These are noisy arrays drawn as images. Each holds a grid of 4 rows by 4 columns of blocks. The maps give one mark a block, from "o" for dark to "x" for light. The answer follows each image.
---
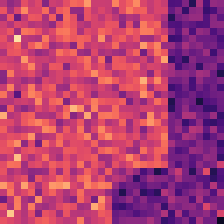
x x x o
x x x o
x x x o
x x o o
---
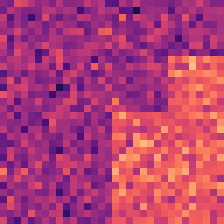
o o o o
o o o x
o o x x
o o x x
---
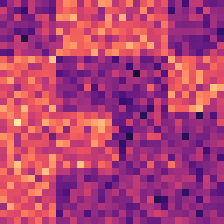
o x x o
x o o x
x x o o
x o o o
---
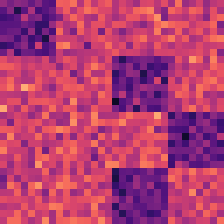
o x x x
x x o x
x x x o
x x o x
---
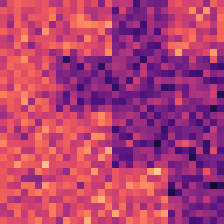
x x o x
x o o o
x x o o
x x x o
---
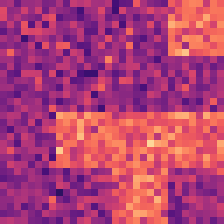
o o o x
o o o o
o x x x
o o x o
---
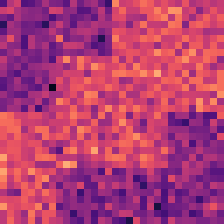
o o x x
o x x x
x x x o
x o o o
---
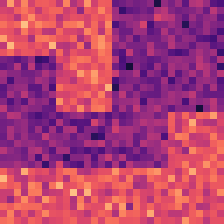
x x o o
o x o o
o o o x
x x x x
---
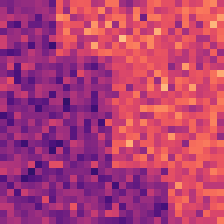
o x x x
o o x x
o o x x
o o o x
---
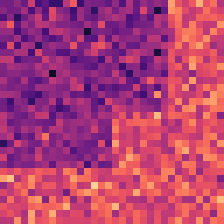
o o o x
o o o x
o o x x
x x x x
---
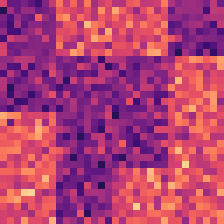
o x x o
o o o x
x o o x
x o x x
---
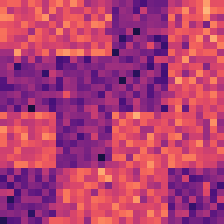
x x o x
o o o x
x o x x
o x x o
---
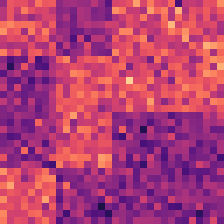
x o x x
o x x x
o x o o
x o o o
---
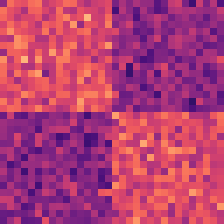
x x o o
x x o o
o o x x
o o x x
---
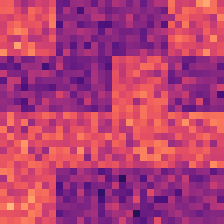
x o o x
o o x o
x x x x
x o o o
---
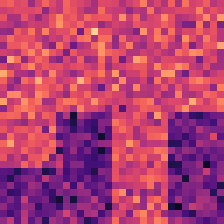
x x x x
x x x x
x o x o
o o x o
